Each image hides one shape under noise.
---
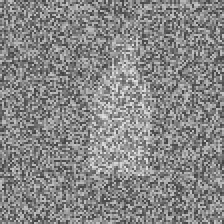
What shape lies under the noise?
bottle
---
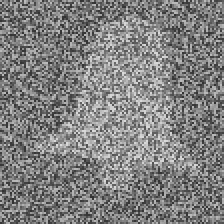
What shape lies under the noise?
bell
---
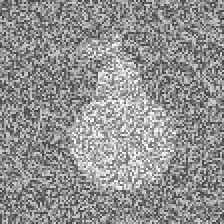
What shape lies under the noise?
pear
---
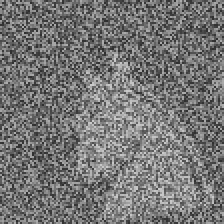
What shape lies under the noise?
chess knight
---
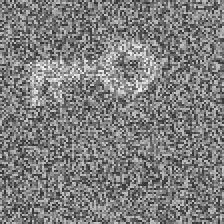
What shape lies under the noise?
key
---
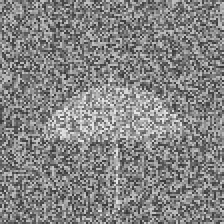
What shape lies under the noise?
umbrella
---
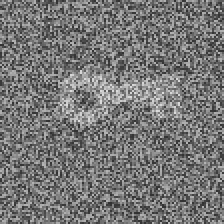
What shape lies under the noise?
key
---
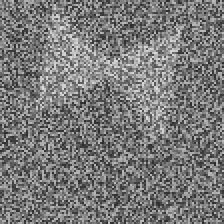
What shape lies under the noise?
bow tie
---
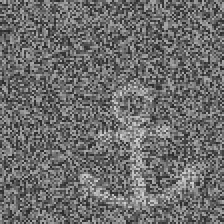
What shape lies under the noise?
anchor
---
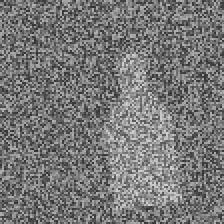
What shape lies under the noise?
bottle
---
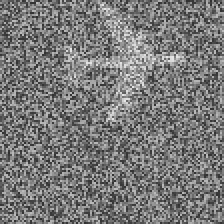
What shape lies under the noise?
airplane
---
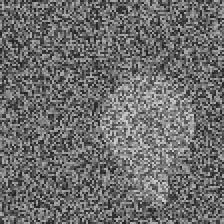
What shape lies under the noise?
light bulb
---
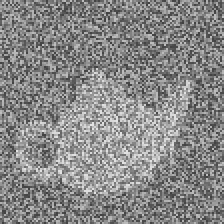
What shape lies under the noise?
teapot
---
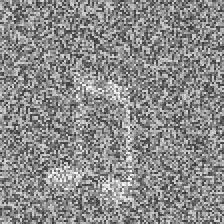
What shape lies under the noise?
pair of musical notes
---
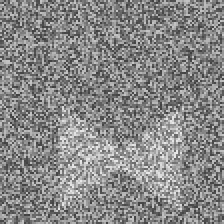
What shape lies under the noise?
bow tie
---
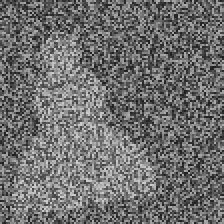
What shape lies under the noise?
chess pawn
